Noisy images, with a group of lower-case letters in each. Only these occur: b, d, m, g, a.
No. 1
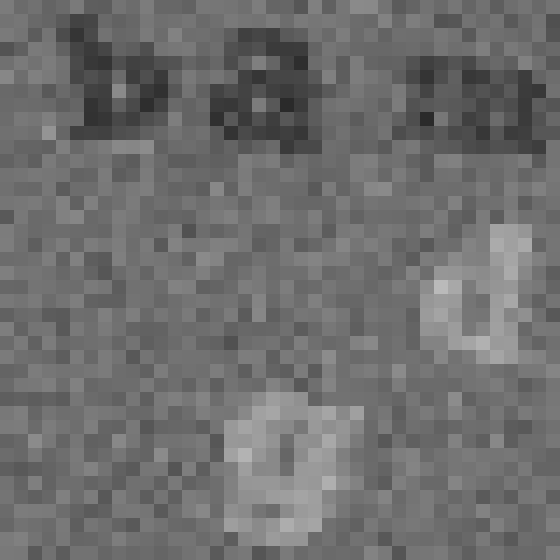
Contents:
top left: dark b; top middle: dark a; top right: dark m; middle right: light d; bottom middle: light g
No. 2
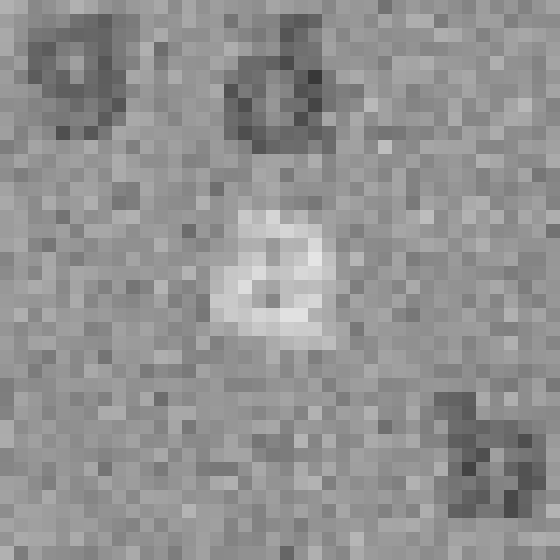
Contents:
top left: dark g; top middle: dark d; centre: light a; bottom right: dark b
